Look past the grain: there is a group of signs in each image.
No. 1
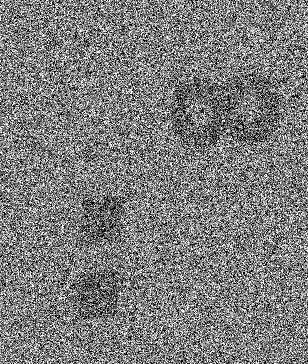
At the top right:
infinity sign
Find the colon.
bottom left
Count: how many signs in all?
2
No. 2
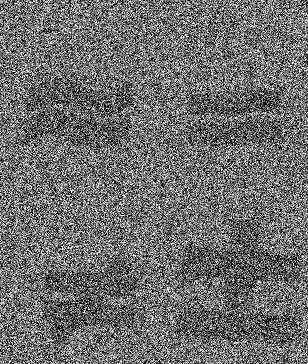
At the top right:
equals sign
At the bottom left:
not-equal sign
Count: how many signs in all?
4
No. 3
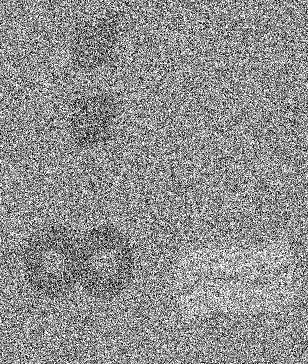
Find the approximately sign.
bottom right
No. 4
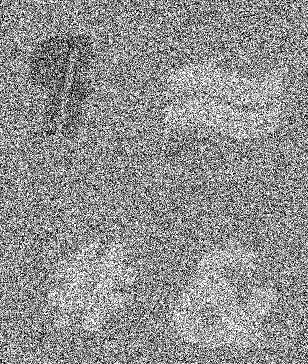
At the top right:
approximately sign
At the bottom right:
ampersand
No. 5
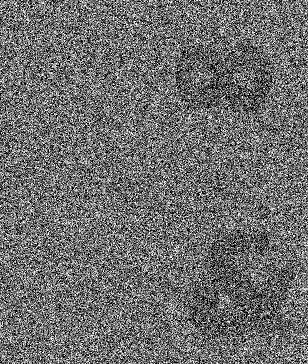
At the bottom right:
ampersand
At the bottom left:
nothing
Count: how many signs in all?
2
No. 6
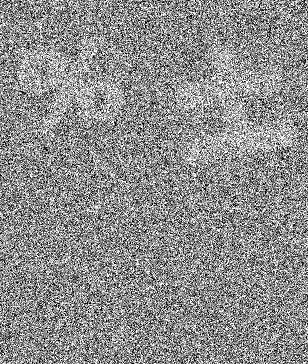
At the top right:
plus-minus sign
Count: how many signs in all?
2
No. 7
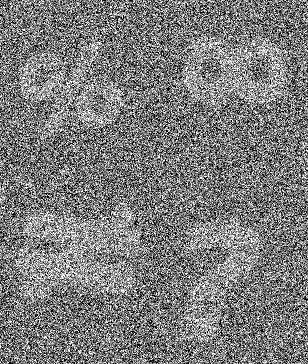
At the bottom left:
not-equal sign
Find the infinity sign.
top right
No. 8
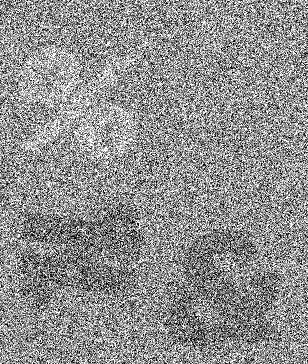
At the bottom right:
ampersand
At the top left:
percent sign
